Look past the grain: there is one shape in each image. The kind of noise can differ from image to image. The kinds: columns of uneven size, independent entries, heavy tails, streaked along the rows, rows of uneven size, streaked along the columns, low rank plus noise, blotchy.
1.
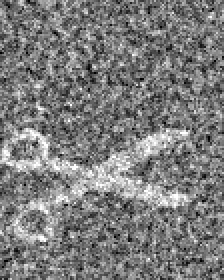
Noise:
blotchy
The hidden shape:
pair of scissors
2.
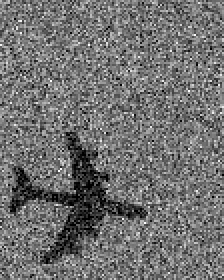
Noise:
independent entries
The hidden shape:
airplane
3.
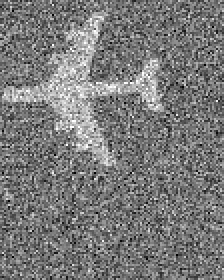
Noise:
low rank plus noise
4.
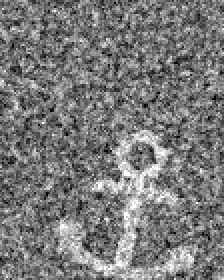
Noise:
blotchy
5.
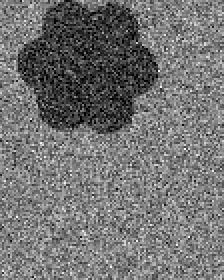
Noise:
independent entries
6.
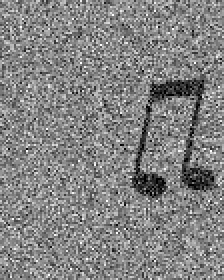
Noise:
low rank plus noise
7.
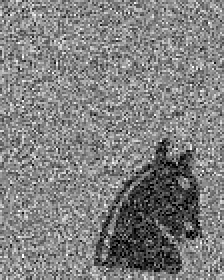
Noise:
low rank plus noise
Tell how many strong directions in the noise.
five to eight
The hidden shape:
chess knight
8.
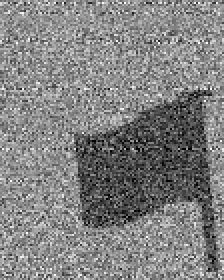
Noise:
rows of uneven size
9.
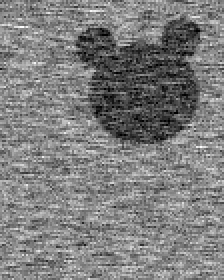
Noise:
streaked along the rows
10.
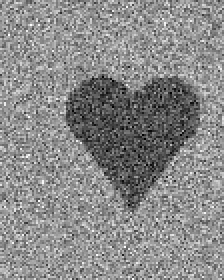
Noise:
low rank plus noise
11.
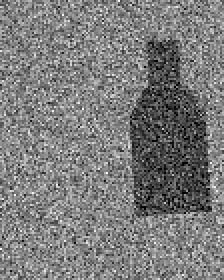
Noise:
independent entries
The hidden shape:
bottle
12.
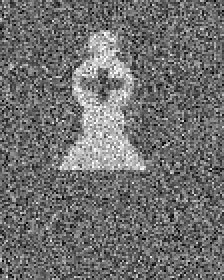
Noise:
low rank plus noise
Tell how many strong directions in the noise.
two
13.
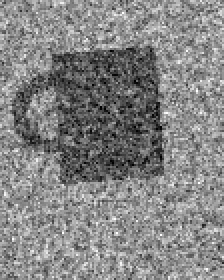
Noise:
blotchy
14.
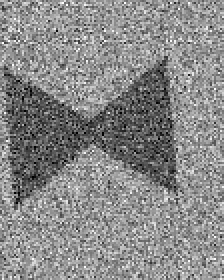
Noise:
low rank plus noise
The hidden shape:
bow tie
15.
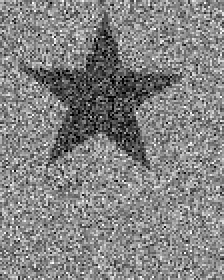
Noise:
low rank plus noise
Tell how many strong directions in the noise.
one
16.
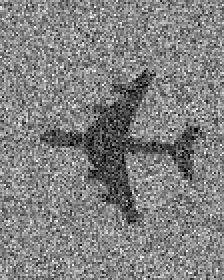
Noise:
independent entries
